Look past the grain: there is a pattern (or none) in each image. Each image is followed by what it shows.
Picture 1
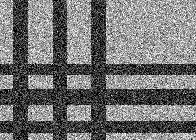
bands of rows crossing bands of columns
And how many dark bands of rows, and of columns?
3 and 3
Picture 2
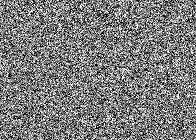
only noise
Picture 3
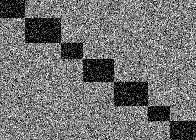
blocks along the diagonal
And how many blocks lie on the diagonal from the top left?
7
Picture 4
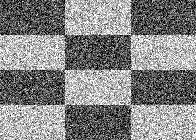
a checkerboard
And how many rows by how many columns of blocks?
4 by 3
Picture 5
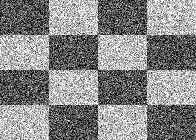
a checkerboard
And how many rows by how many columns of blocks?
4 by 4
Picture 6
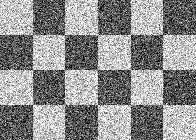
a checkerboard
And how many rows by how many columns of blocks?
4 by 6
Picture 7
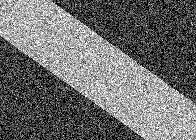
a diagonal band
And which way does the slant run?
top left to bottom right
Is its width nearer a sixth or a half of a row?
a half
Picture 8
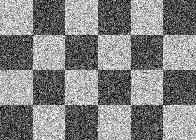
a checkerboard
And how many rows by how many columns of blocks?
4 by 6
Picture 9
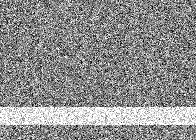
one band of rows
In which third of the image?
bottom
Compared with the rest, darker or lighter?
lighter
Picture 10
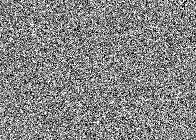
only noise
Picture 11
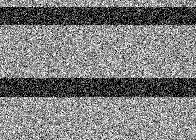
bands of rows
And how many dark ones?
2
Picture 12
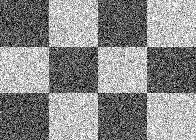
a checkerboard
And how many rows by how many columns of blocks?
3 by 4
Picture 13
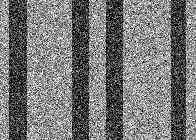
bands of columns
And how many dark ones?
4
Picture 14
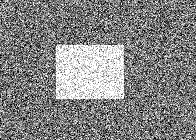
one block
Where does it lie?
centre
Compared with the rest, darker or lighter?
lighter
